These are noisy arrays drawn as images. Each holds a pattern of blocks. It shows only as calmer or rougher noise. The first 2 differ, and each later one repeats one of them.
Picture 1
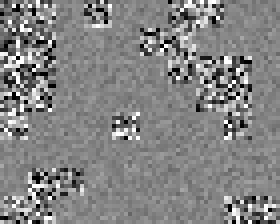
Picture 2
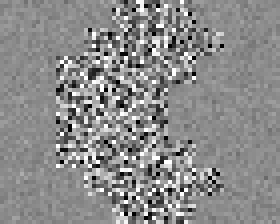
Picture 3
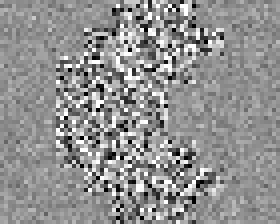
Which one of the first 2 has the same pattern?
2
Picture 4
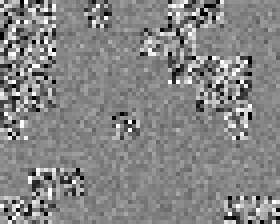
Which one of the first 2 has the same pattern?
1
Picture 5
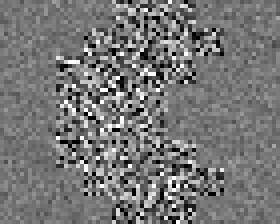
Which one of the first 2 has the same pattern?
2
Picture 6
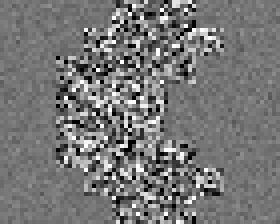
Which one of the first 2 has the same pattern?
2
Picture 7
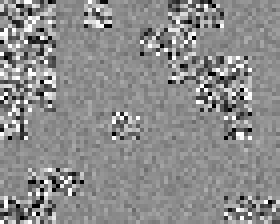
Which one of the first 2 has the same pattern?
1
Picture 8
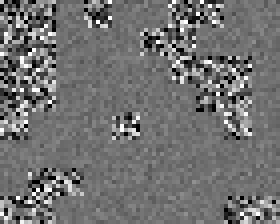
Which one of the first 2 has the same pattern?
1
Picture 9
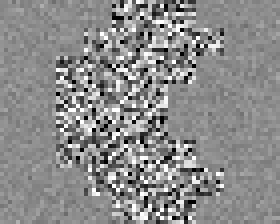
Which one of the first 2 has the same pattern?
2
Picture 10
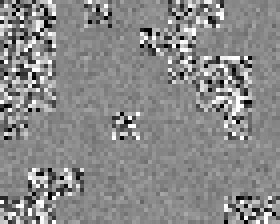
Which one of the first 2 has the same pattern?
1
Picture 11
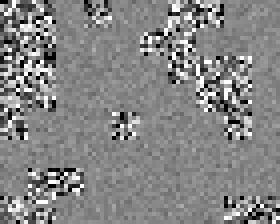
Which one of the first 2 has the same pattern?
1
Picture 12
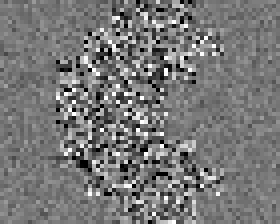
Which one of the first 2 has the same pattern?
2
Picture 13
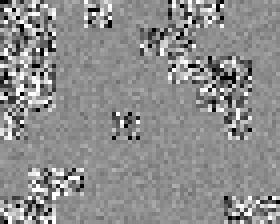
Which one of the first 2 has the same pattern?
1
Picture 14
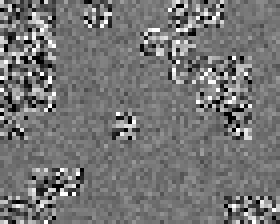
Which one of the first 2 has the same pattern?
1
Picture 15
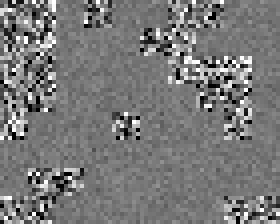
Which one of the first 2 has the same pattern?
1
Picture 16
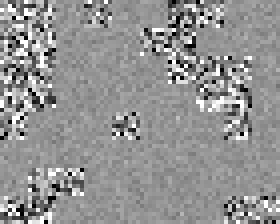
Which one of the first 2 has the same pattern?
1
